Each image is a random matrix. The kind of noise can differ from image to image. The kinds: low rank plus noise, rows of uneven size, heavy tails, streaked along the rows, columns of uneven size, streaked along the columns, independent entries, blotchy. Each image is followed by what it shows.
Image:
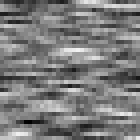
streaked along the rows
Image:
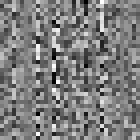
columns of uneven size
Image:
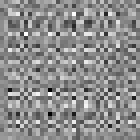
low rank plus noise
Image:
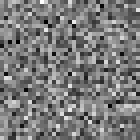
independent entries
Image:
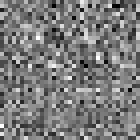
low rank plus noise
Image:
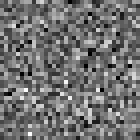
independent entries
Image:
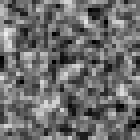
blotchy
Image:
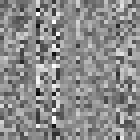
columns of uneven size
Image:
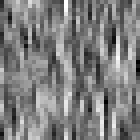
streaked along the columns
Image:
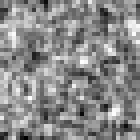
blotchy
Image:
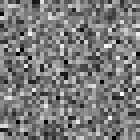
independent entries
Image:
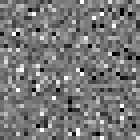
heavy tails
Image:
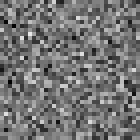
independent entries
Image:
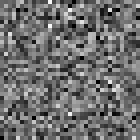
low rank plus noise
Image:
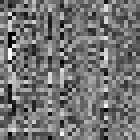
columns of uneven size
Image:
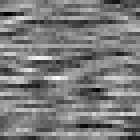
streaked along the rows
